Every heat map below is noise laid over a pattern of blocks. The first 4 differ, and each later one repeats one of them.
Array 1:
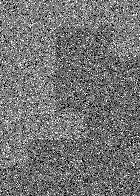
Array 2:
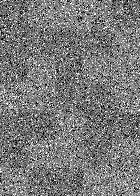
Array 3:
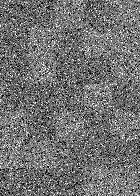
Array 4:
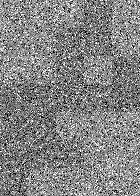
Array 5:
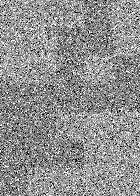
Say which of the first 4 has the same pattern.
4
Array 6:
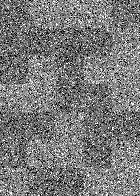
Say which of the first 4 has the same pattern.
2
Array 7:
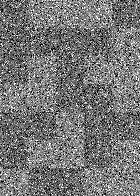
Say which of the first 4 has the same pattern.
2
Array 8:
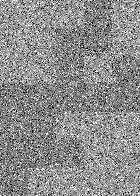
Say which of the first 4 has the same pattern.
4
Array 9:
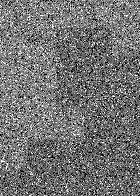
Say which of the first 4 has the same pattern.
1
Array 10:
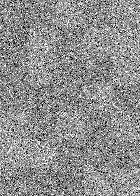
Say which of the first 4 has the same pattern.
3
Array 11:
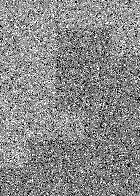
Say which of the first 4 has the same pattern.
1
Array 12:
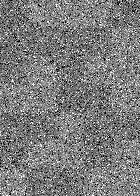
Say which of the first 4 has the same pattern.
2
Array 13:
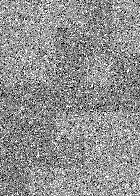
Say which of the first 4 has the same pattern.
4
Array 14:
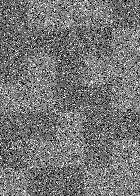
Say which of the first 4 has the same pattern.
2
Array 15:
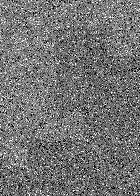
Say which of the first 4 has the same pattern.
1
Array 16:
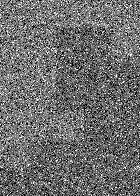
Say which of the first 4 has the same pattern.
1
